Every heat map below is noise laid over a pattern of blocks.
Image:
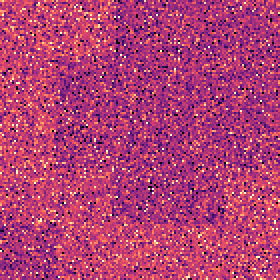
mirrored about the diagonal from the bottom left
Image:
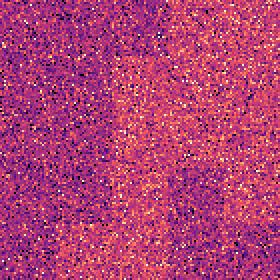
no symmetry
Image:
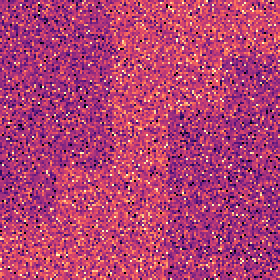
the same after a half turn
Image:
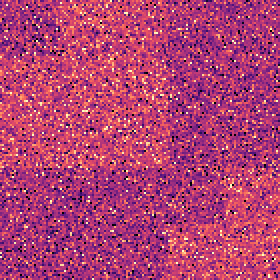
mirrored about the diagonal from the top left
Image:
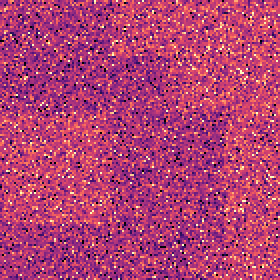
no symmetry
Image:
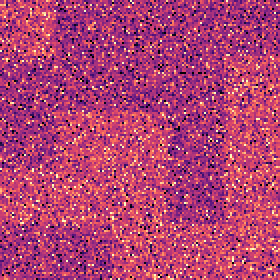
no symmetry
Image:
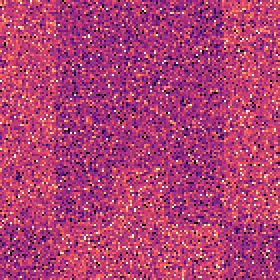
left and right mirror each other
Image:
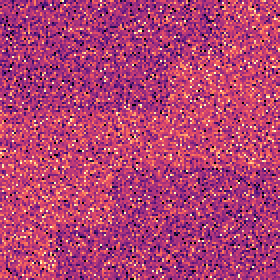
the same after a half turn
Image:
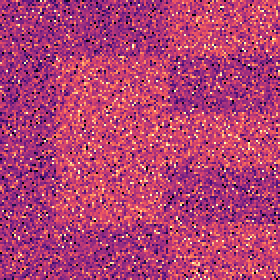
top and bottom mirror each other
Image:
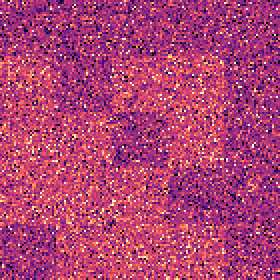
mirrored about the diagonal from the bottom left
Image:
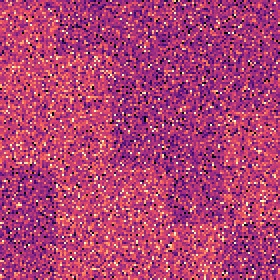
no symmetry
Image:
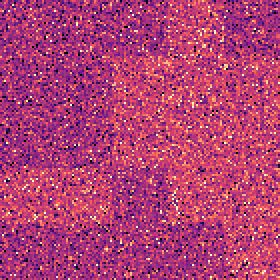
no symmetry
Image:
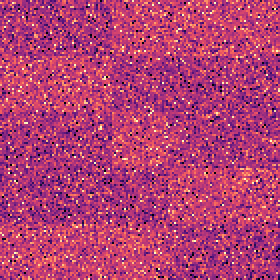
the same after a half turn
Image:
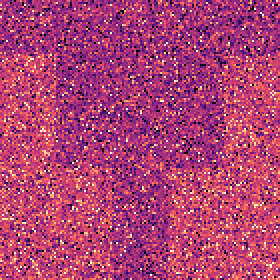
left and right mirror each other
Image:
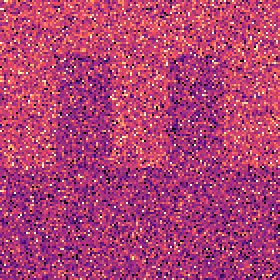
left and right mirror each other
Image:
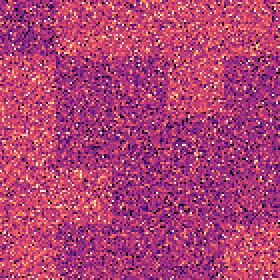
mirrored about the diagonal from the top left
